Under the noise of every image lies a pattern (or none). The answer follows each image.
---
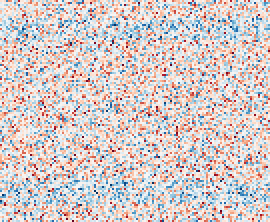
bands of rows
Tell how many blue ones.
2
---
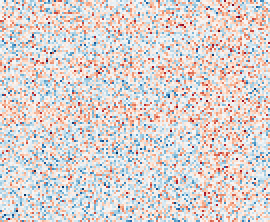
bands of rows crossing bands of columns
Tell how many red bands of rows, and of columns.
3 and 1
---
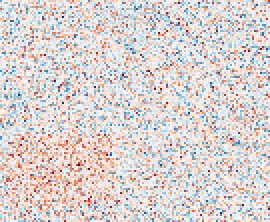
one block
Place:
bottom left
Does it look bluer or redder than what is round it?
redder
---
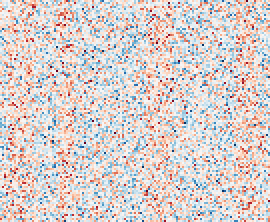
bands of columns
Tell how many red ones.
4
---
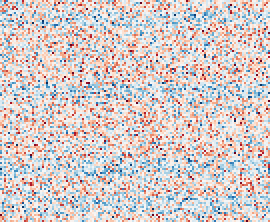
bands of rows
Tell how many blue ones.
4
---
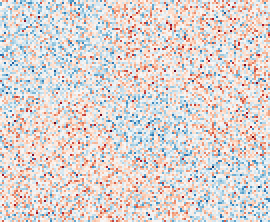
blocks along the diagonal
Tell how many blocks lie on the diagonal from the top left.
3
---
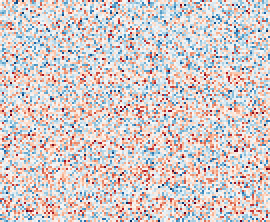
bands of rows
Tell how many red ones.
5
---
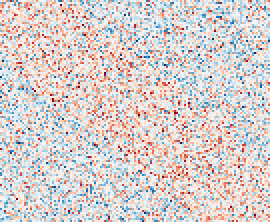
a diagonal band
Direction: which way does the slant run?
top left to bottom right
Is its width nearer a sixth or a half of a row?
a half
